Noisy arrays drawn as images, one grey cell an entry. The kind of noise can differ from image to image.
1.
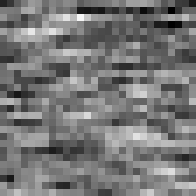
streaked along the rows
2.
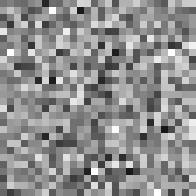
independent entries
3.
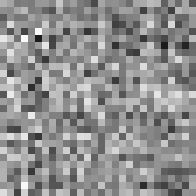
low rank plus noise
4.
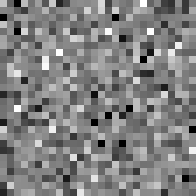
heavy tails
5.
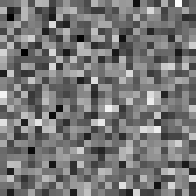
low rank plus noise
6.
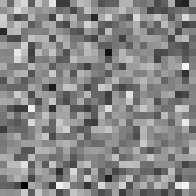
low rank plus noise
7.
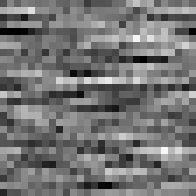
streaked along the rows
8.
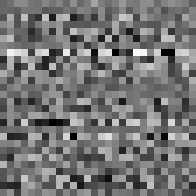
rows of uneven size
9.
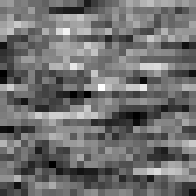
streaked along the rows
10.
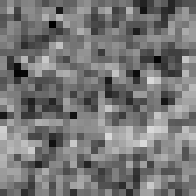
blotchy
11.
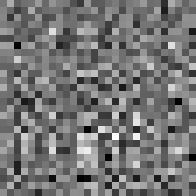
low rank plus noise
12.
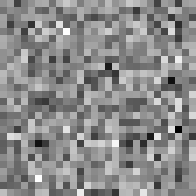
low rank plus noise
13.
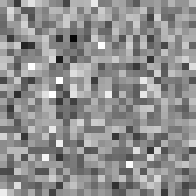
low rank plus noise
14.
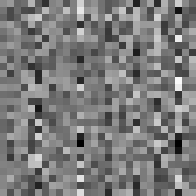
columns of uneven size
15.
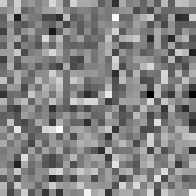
low rank plus noise
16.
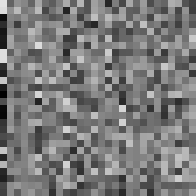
columns of uneven size
